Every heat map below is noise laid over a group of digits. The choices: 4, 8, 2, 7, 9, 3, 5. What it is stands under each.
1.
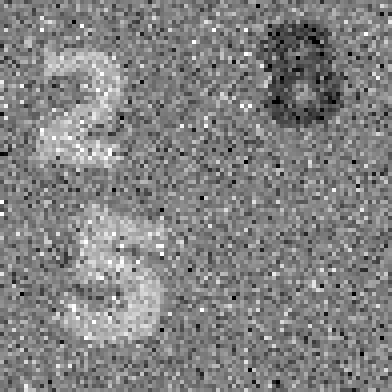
top left: light 2; top right: dark 8; bottom left: light 5
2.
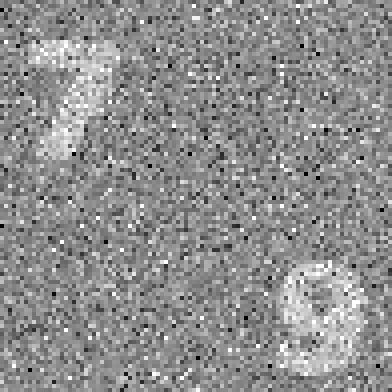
top left: light 7; bottom right: light 9
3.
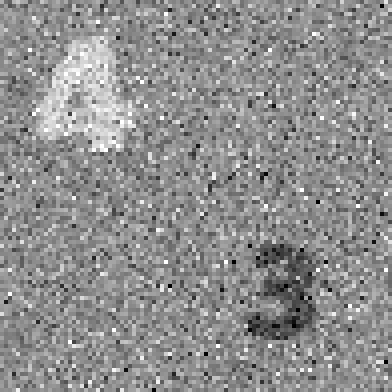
top left: light 4; bottom right: dark 3
